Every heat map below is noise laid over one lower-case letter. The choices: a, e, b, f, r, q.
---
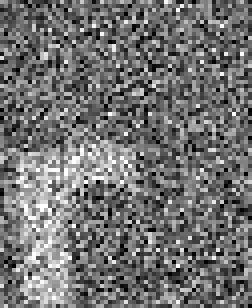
light r
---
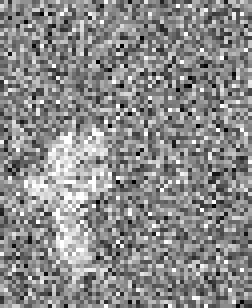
light f
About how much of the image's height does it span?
half
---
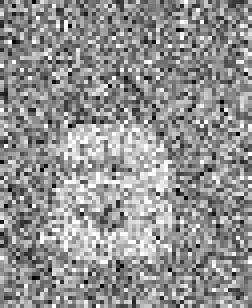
light a
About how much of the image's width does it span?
half
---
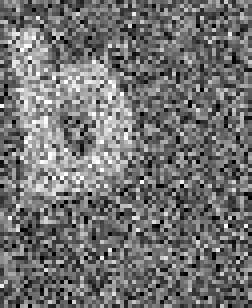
light b
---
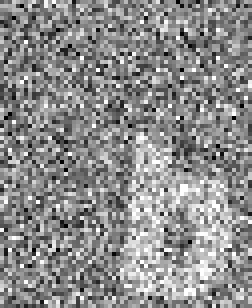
light b
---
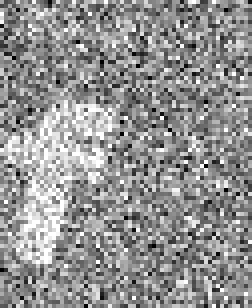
light f
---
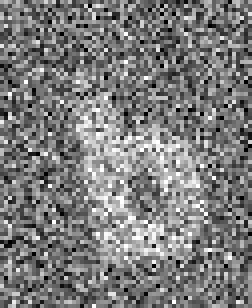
light b
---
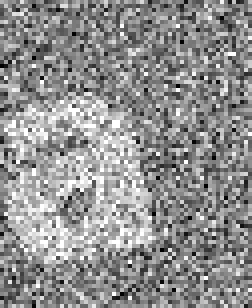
light a
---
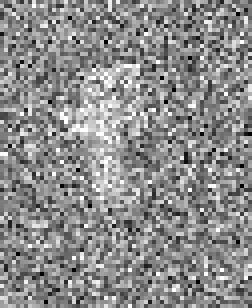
light f
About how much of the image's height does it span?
half
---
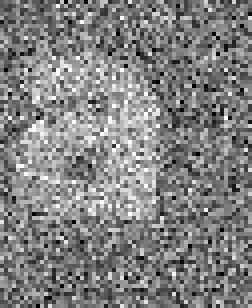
light a
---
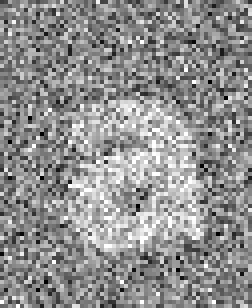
light a
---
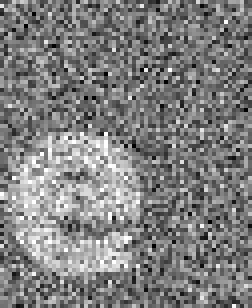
light e
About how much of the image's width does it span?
half
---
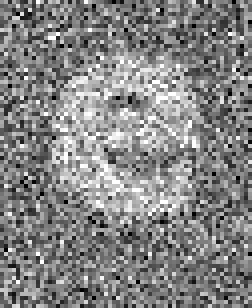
light e
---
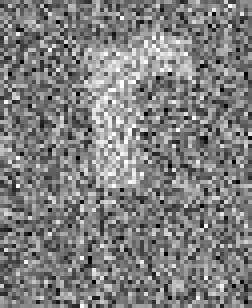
light r
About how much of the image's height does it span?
half
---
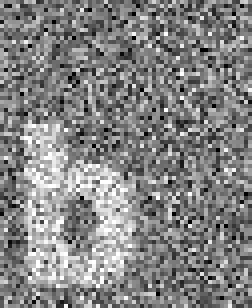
light b
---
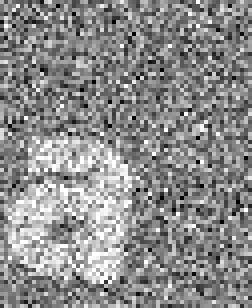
light a
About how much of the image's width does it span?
half
